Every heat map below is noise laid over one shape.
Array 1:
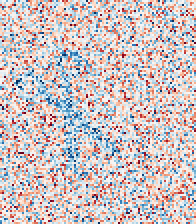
pair of scissors
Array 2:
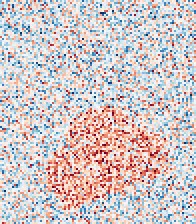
cloud
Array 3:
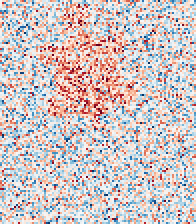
turtle
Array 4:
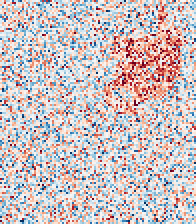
teapot
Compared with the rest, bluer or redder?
redder
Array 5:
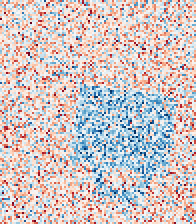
cup
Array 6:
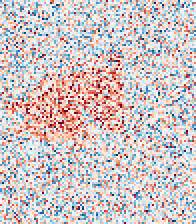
chess knight
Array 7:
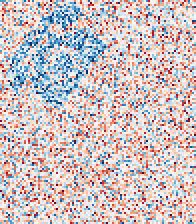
telephone
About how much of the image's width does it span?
half
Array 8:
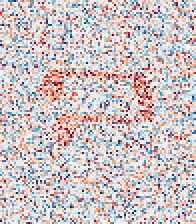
pair of musical notes
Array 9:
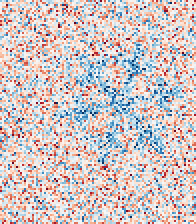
snowflake
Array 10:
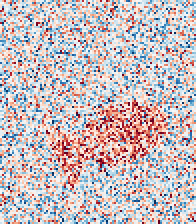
fish
